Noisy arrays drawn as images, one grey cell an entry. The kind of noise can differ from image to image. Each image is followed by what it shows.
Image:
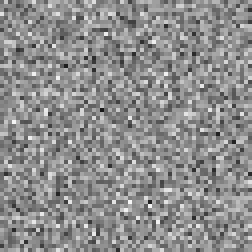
independent entries
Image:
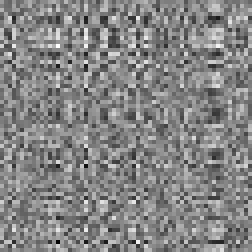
low rank plus noise
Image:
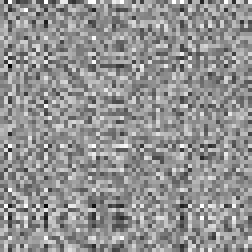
low rank plus noise
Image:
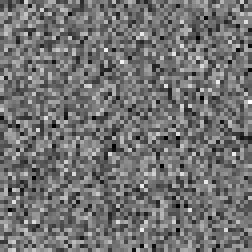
independent entries
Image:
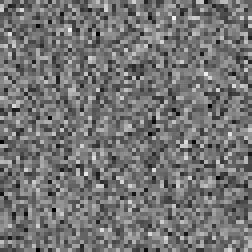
independent entries
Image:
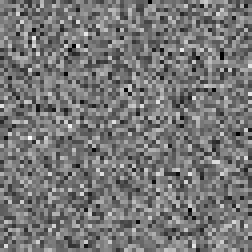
independent entries
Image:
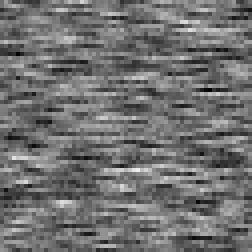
streaked along the rows
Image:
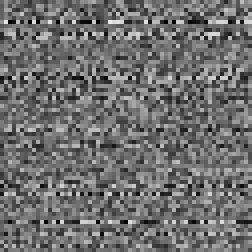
rows of uneven size
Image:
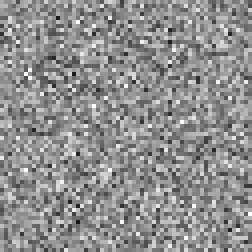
independent entries
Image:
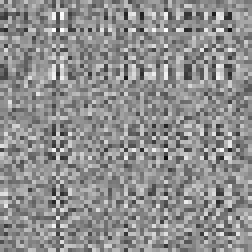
low rank plus noise
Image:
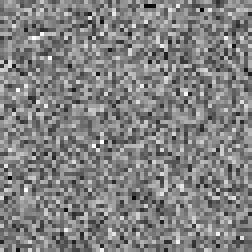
independent entries
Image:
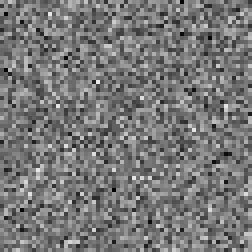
independent entries
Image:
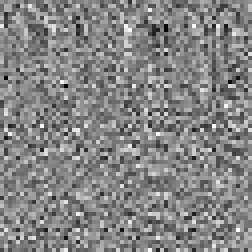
low rank plus noise
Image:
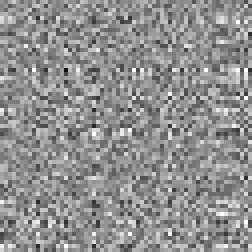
low rank plus noise
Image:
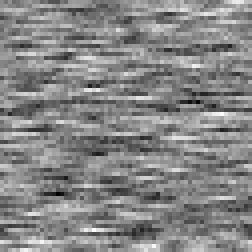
streaked along the rows
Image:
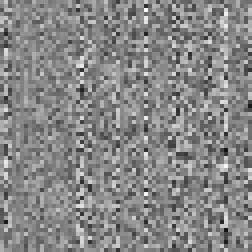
columns of uneven size
